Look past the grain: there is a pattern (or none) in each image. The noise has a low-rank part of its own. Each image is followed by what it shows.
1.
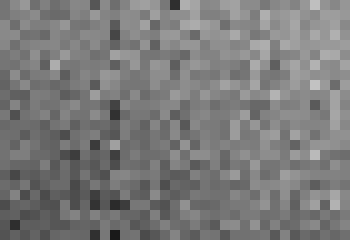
a smooth slope
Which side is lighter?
top right
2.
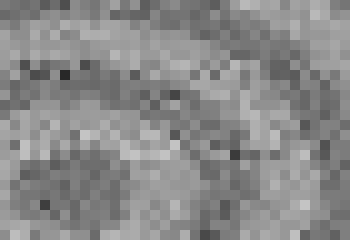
rings round one point
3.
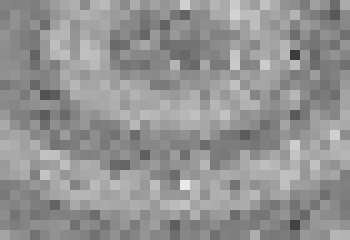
rings round one point
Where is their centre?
top middle
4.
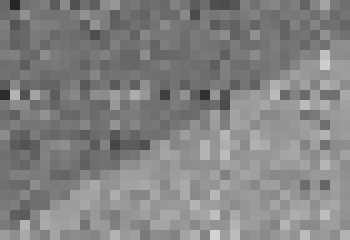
a sharp edge
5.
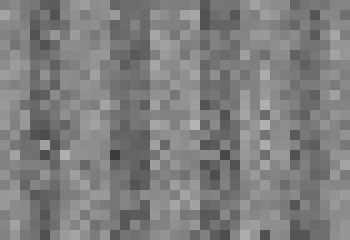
vertical stripes
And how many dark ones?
4
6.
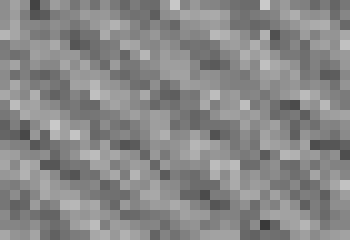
diagonal stripes
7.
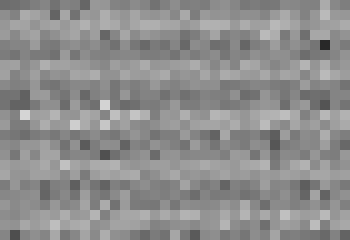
horizontal stripes
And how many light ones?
5
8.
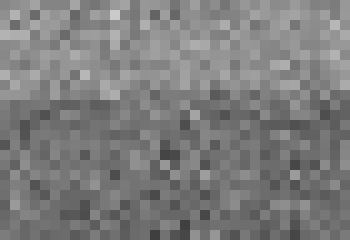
a sharp edge
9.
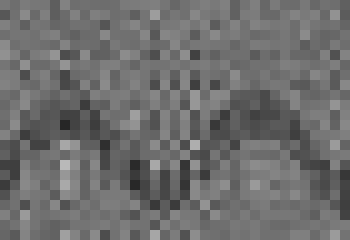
a wavy band
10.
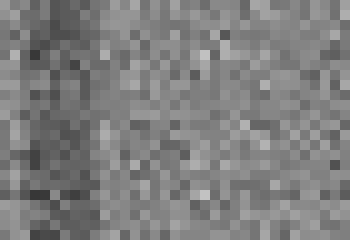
one vertical stripe
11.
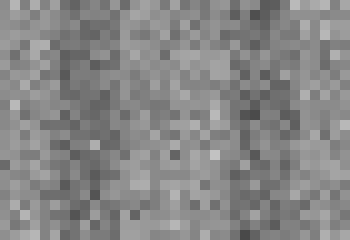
vertical stripes
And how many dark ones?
2
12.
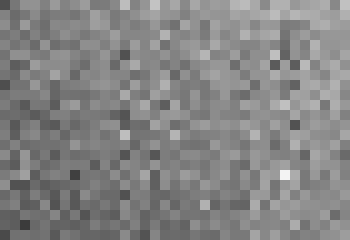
a smooth slope
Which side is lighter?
top right
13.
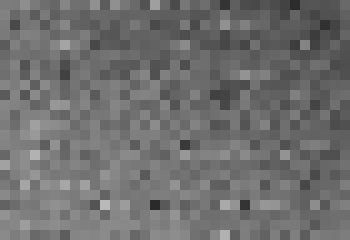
a smooth slope
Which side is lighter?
bottom left
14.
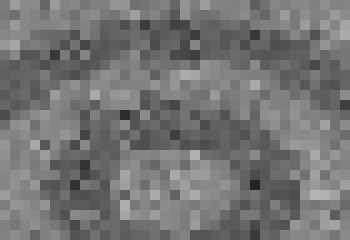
rings round one point
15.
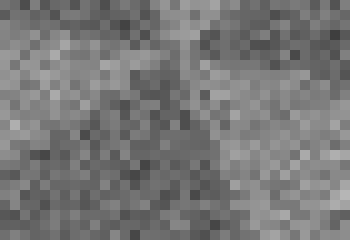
spokes from one point
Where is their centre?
top middle
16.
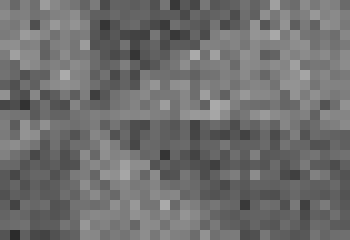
spokes from one point
